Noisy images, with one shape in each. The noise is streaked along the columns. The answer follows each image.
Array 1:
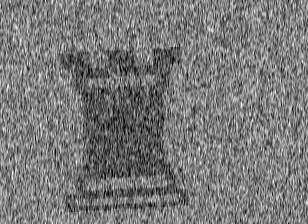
chess rook
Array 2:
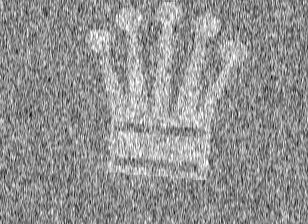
chess queen
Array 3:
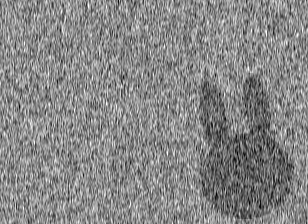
rabbit's head
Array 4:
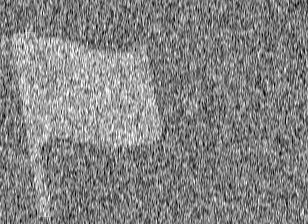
flag
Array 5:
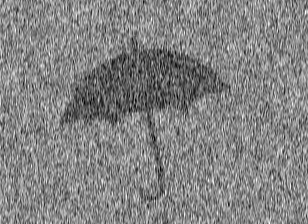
umbrella
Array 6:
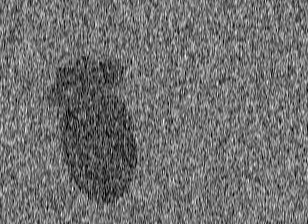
footprint
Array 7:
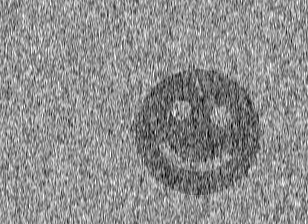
smiling face
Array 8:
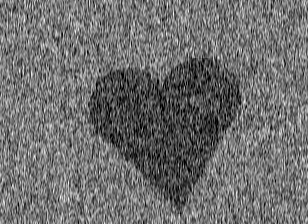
heart
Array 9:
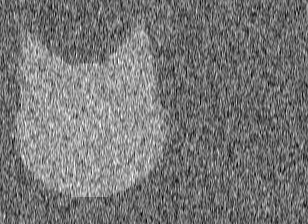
cat's head
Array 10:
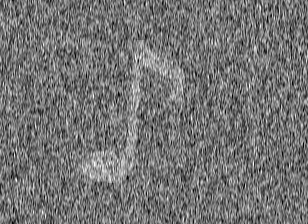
musical note
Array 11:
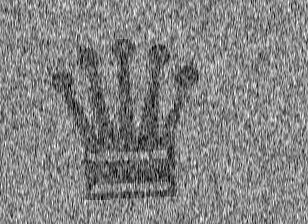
chess queen
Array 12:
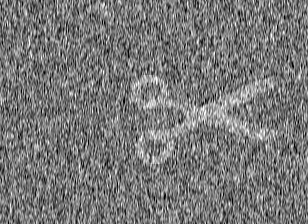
pair of scissors
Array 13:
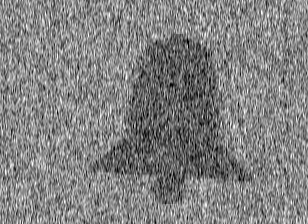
bell
